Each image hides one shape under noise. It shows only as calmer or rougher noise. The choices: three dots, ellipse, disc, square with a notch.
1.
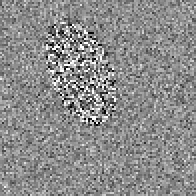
ellipse
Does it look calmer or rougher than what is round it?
rougher
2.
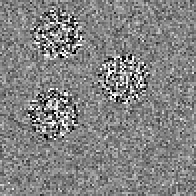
three dots
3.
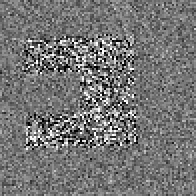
square with a notch
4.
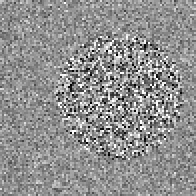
disc
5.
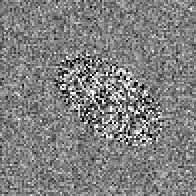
ellipse
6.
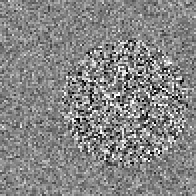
disc
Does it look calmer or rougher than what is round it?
rougher
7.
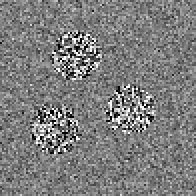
three dots
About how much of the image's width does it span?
two thirds
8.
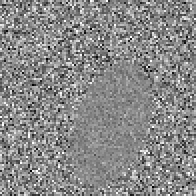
ellipse
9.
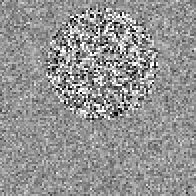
disc
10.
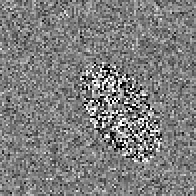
ellipse
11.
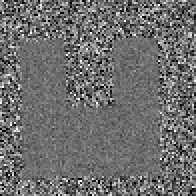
square with a notch
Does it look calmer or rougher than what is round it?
calmer
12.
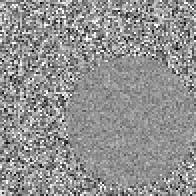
disc
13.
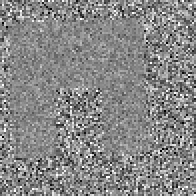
square with a notch
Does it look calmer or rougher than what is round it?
calmer
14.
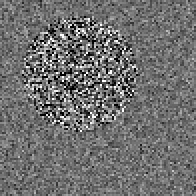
disc
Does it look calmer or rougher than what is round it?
rougher
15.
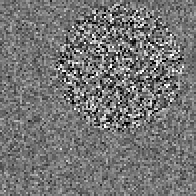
disc
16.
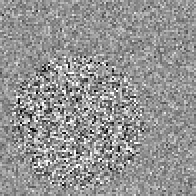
disc
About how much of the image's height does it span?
two thirds
